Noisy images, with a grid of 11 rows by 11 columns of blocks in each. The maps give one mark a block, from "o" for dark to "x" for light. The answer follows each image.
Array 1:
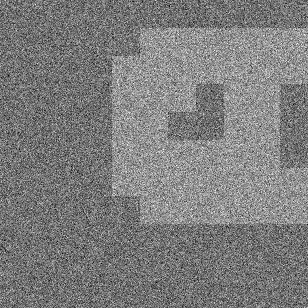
o o o o o o o o o o o
o o o o o x x x x x x
o o o o x x x x x x x
o o o o x x x o x x o
o o o o x x o o x x o
o o o o x x x x x x o
o o o o x x x x x x x
o o o o o x x x x x x
o o o o o o o o o o o
o o o o o o o o o o o
o o o o o o o o o o o
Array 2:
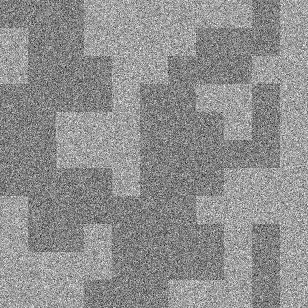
o o o x x x x x x o x
x o o x x x x o o o x
x o o o x x o o o x x
o o o o x o o x x o x
o o x x x o o o x o x
o o x x x o o o o o x
o o o o x o o o x x x
x o o o o o o x x x x
x o o x o o o o x o x
x x x x o o o o x o x
x x x o o o x x x o x
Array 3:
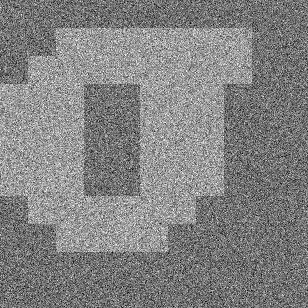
o o o o o o o o o o o
o o x x x x x x x o o
o x x x x x x x x o o
x x x o o x x x o o o
x x x o o x x x o o o
x x x o o x x x o o o
x x x o o x x x o o o
o x x x x x x o o o o
o o x x x x o o o o o
o o o o o o o o o o o
o o o o o o o o o o o
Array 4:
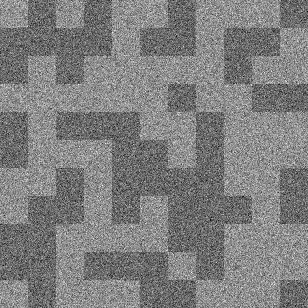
x o x o x x o x x x o
o o o o x o o x o o x
o x o x x x x x o x x
x x x x x x o x x o o
o x o o o x x o x x x
o x x x o o x o x x x
x x o x o o o o x x o
x o o x o x o o o x o
o o x x x x o o x x x
o o x o o o x o x x x
x o x x x o o x x x o
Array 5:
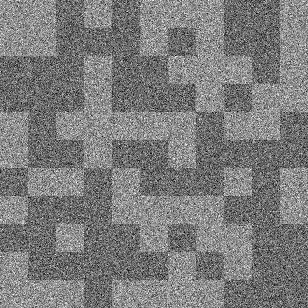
x x o x o x x x o o x
x x o o o x o x o o x
o o o x o o x x x o x
o o o x o o o x o x x
x o x x x x x o x x o
x o o x o o x o o o o
o x x o x o o o x o x
x o o o x x x x o o x
o o x o o x o x x o o
x o o o o o x o x o o
x x x o x x x x o o o
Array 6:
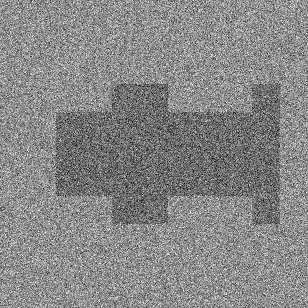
x x x x x x x x x x x
x x x x x x x x x x x
x x x x x x x x x x x
x x x x o o x x x o x
x x o o o o o o o o x
x x o o o o o o o o x
x x o o o o o o o o x
x x x x o o x x x o x
x x x x x x x x x x x
x x x x x x x x x x x
x x x x x x x x x x x
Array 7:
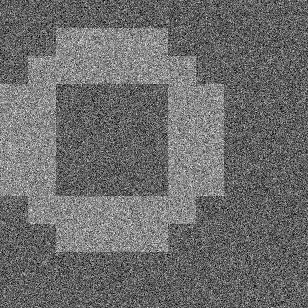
o o o o o o o o o o o
o o x x x x o o o o o
o x x x x x x o o o o
x x o o o o x x o o o
x x o o o o x x o o o
x x o o o o x x o o o
x x o o o o x x o o o
o x x x x x x o o o o
o o x x x x o o o o o
o o o o o o o o o o o
o o o o o o o o o o o
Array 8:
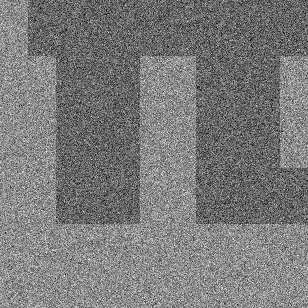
x o o o o o o o o o o
x o o o o o o o o o o
x x o o o x x o o o x
x x o o o x x o o o x
x x o o o x x o o o x
x x o o o x x o o o x
x x o o o x x o o o o
x x o o o x x o o o o
x x x x x x x x x x x
x x x x x x x x x x x
x x x x x x x x x x x
